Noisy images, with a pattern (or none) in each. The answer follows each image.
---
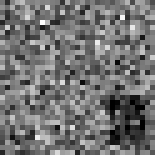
one block
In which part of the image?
bottom right
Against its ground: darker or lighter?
darker
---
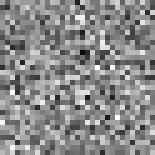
only noise
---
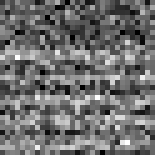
bands of rows
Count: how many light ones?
5
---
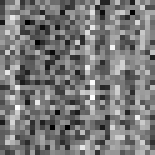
bands of columns
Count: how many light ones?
4
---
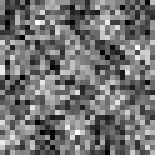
a checkerboard
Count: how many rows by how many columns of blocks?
4 by 5
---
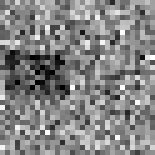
one block
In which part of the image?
middle left
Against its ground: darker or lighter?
darker
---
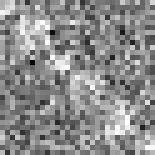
blocks along the diagonal
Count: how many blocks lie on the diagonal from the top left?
6
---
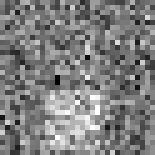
one block
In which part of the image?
bottom middle
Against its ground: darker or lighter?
lighter
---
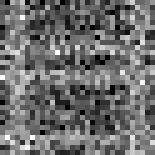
bands of rows crossing bands of columns
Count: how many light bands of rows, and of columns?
3 and 2
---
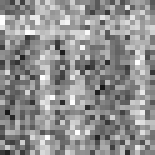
bands of rows crossing bands of columns
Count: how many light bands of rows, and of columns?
1 and 3
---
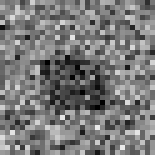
one block
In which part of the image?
centre
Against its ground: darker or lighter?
darker
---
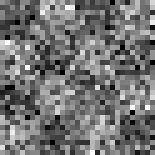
a checkerboard
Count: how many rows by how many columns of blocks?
4 by 4
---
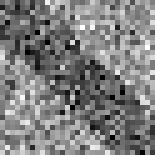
a diagonal band
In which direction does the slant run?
top left to bottom right
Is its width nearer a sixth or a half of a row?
a half
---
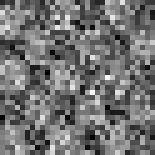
a checkerboard
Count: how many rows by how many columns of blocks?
5 by 6
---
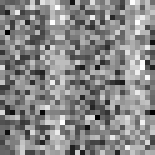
bands of columns
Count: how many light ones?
2
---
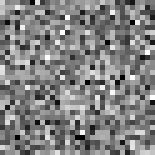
only noise
